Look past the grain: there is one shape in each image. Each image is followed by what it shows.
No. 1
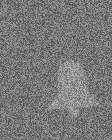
bell
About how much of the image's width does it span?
half
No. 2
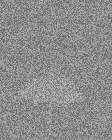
umbrella
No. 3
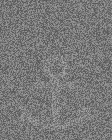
anchor
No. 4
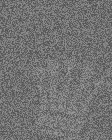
chess queen
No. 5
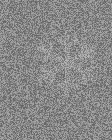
snowflake
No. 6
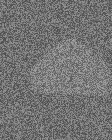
cloud
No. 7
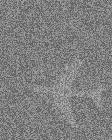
airplane
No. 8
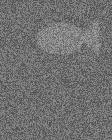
fish
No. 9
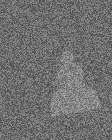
chess pawn
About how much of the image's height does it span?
half
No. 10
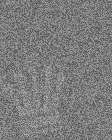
chess queen
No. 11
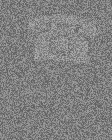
telephone
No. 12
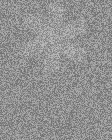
asterisk
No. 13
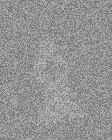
chess bishop
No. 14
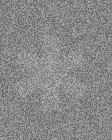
asterisk
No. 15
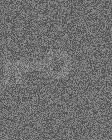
key
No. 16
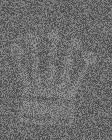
chess queen
